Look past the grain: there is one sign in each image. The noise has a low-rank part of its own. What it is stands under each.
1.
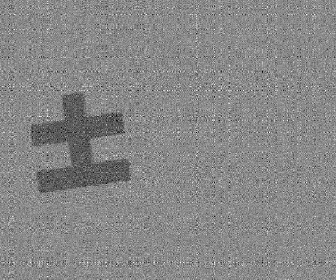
plus-minus sign
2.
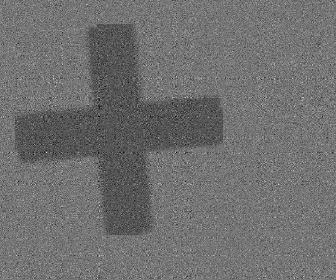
plus sign
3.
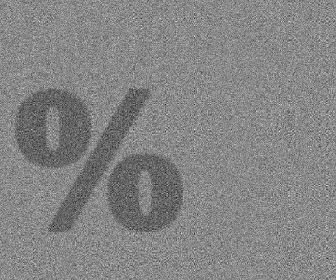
percent sign
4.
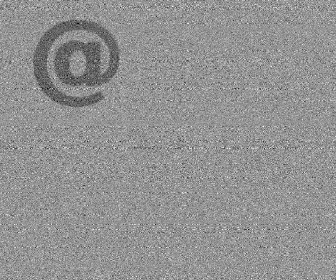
at sign
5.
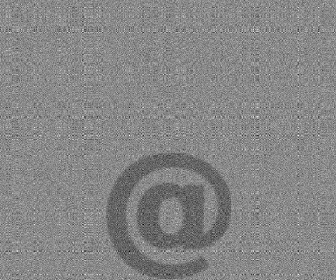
at sign
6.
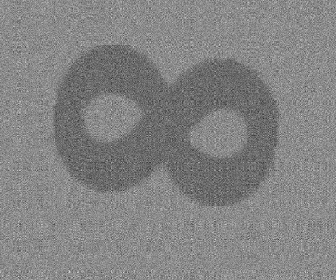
infinity sign
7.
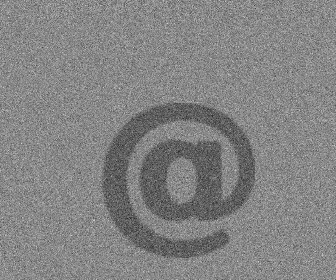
at sign
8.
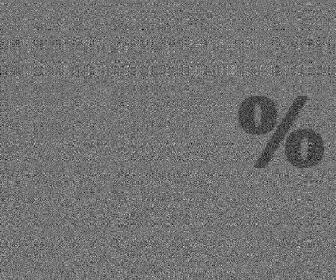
percent sign
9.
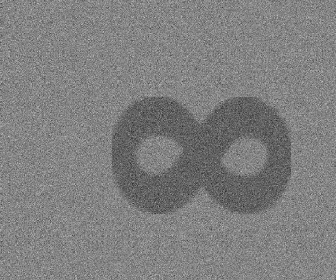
infinity sign
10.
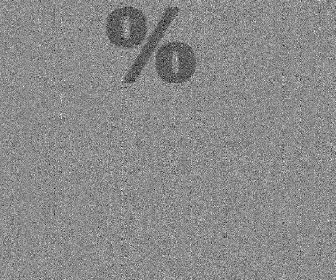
percent sign
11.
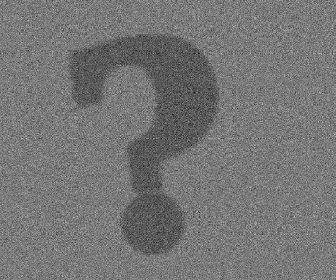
question mark
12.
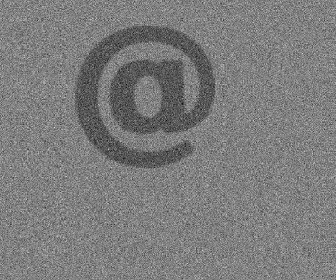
at sign
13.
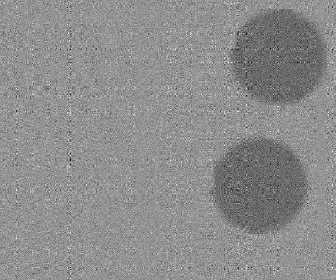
colon
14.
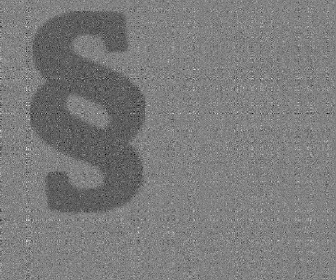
section sign
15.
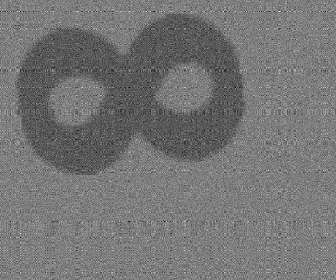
infinity sign
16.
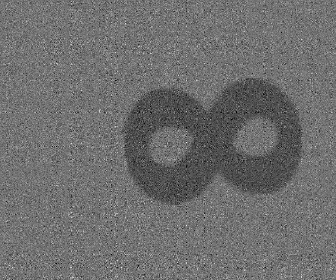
infinity sign
